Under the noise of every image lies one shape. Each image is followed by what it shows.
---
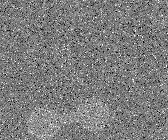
light dumbbell
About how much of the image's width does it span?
half
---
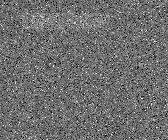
light bar
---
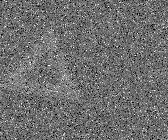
light triangle frame
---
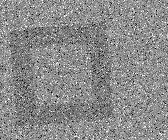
dark square frame
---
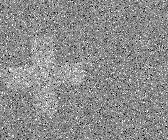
light cross
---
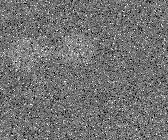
light dumbbell
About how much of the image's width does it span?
half
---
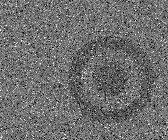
dark bullseye
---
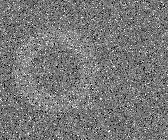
light ring
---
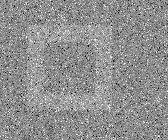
light square frame
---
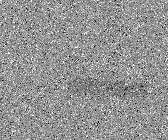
dark bar
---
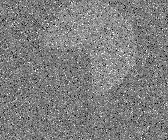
light disc with a wedge cut out
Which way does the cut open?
down and left
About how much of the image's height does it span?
two thirds
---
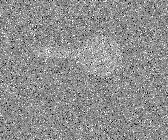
light lollipop
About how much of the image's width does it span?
half
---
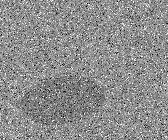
dark ellipse
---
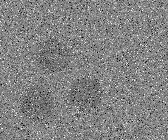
dark three dots
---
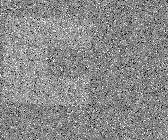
light square with a notch
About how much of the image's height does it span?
two thirds
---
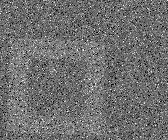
light square frame
